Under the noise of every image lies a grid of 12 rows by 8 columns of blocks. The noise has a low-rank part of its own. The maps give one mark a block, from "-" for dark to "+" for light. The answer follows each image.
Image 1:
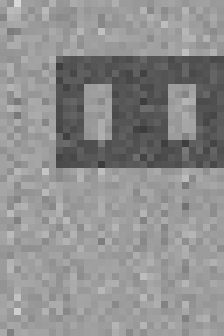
+ + + + + + + +
+ + + + + + + +
+ + - - - - - -
+ + - + - - + -
+ + - + - - + -
+ + - - - - - -
+ + + + + + + +
+ + + + + + + +
+ + + + + + + +
+ + + + + + + +
+ + + + + + + +
+ + + + + + + +
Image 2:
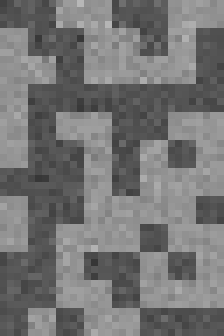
- - + + - - + +
+ - - + + - + -
+ + - + + + + -
+ - - - - - - -
+ - + + - - + +
+ - - + - + - +
- - - + - + + +
+ - - + + + + -
+ - + + + - + +
- - + - - + - +
- - + + - + + +
- + - + + - - -
